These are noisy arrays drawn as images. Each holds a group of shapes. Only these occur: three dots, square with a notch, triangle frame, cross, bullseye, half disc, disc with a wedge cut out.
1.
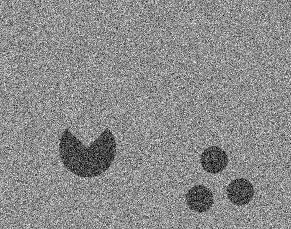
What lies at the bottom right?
three dots
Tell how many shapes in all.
2
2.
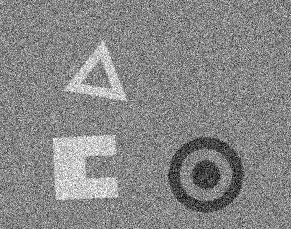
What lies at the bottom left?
square with a notch
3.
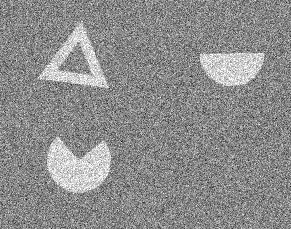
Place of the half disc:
top right
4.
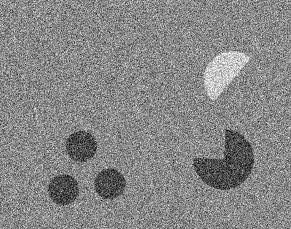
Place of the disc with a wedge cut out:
bottom right
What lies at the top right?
half disc
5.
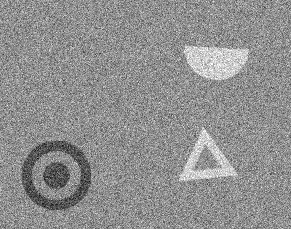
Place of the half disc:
top right
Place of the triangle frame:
bottom right
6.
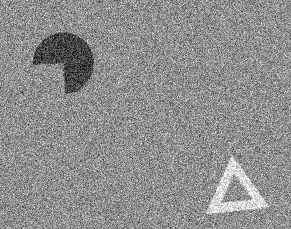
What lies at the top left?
disc with a wedge cut out
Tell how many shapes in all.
2
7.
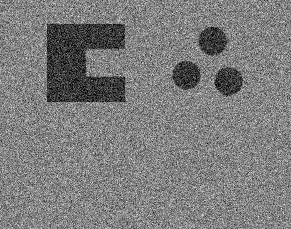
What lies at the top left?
square with a notch
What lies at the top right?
three dots
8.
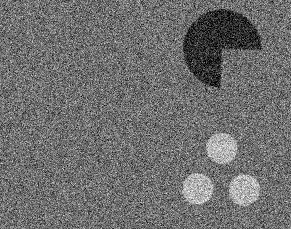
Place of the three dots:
bottom right
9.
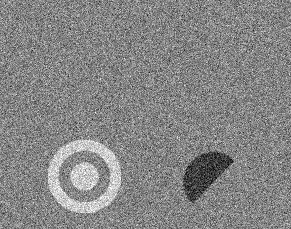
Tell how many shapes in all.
2
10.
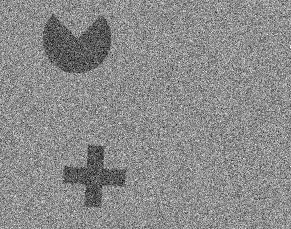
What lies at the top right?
nothing
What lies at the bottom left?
cross
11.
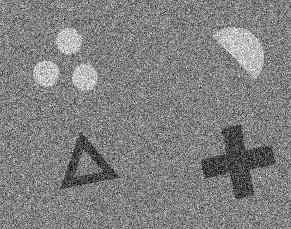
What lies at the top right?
half disc
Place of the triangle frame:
bottom left
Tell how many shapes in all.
4
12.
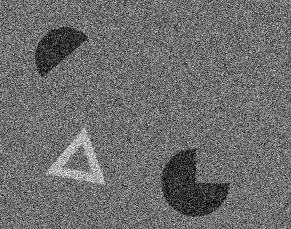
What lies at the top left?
half disc
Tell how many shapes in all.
3
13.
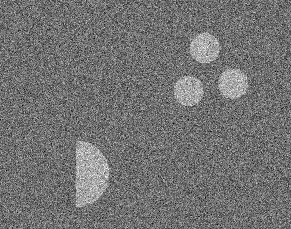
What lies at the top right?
three dots
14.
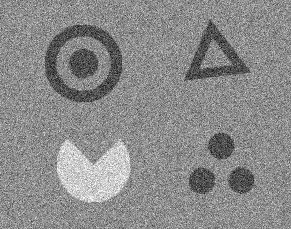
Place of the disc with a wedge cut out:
bottom left
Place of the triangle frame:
top right
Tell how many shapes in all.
4
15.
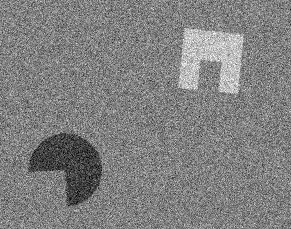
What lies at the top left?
nothing
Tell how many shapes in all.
2
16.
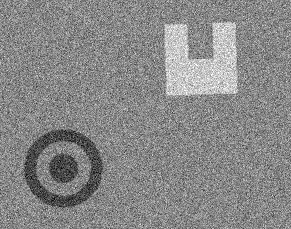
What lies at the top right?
square with a notch
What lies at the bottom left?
bullseye
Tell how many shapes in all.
2
